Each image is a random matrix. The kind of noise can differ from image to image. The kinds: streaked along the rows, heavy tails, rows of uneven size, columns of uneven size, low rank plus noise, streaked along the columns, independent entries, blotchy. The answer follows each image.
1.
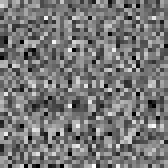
low rank plus noise
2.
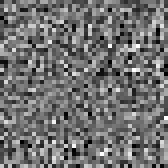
low rank plus noise
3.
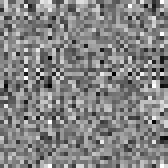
low rank plus noise
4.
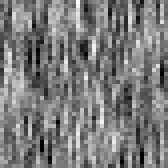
streaked along the columns
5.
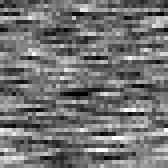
streaked along the rows
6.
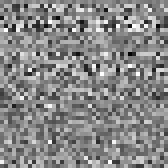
rows of uneven size
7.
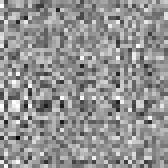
low rank plus noise
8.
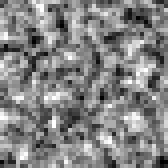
blotchy
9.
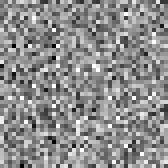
low rank plus noise
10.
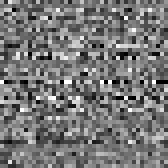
rows of uneven size
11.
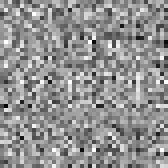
low rank plus noise
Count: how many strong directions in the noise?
three or four
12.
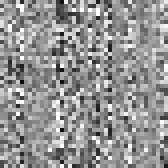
columns of uneven size
